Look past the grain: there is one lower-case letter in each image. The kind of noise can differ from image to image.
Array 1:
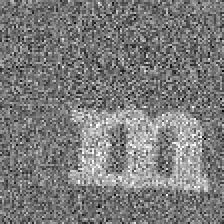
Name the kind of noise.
low rank plus noise
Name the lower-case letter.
m
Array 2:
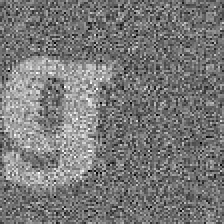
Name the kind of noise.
low rank plus noise
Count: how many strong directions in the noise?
two
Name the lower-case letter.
g
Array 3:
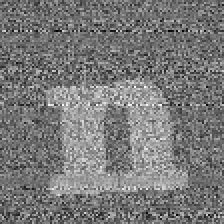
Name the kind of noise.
rows of uneven size
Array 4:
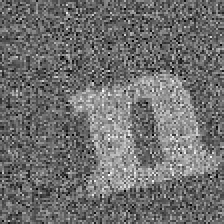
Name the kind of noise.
low rank plus noise
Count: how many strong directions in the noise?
five to eight
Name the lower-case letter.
n
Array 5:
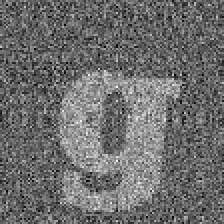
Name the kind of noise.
low rank plus noise
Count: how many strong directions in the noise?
three or four
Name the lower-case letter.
g
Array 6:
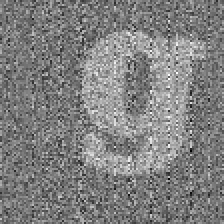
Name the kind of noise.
columns of uneven size
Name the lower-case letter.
g
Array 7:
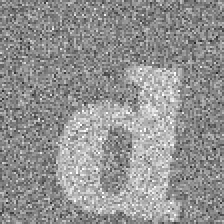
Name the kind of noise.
independent entries
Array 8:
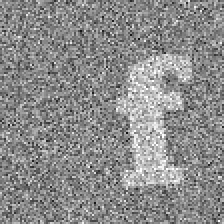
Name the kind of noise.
independent entries
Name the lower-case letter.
f
